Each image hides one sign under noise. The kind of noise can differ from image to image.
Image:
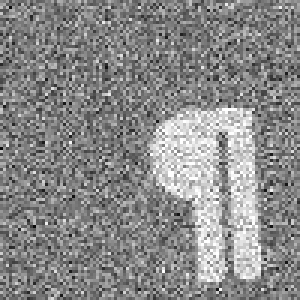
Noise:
low rank plus noise
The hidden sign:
pilcrow
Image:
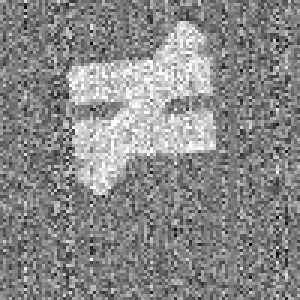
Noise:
columns of uneven size
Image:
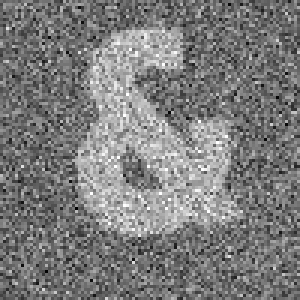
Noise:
independent entries
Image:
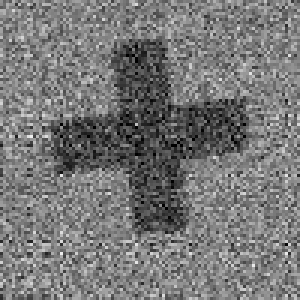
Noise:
low rank plus noise
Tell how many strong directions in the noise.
one
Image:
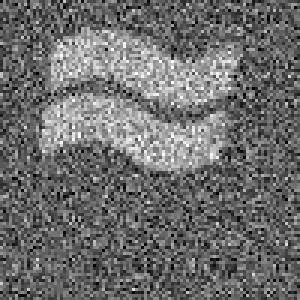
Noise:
low rank plus noise
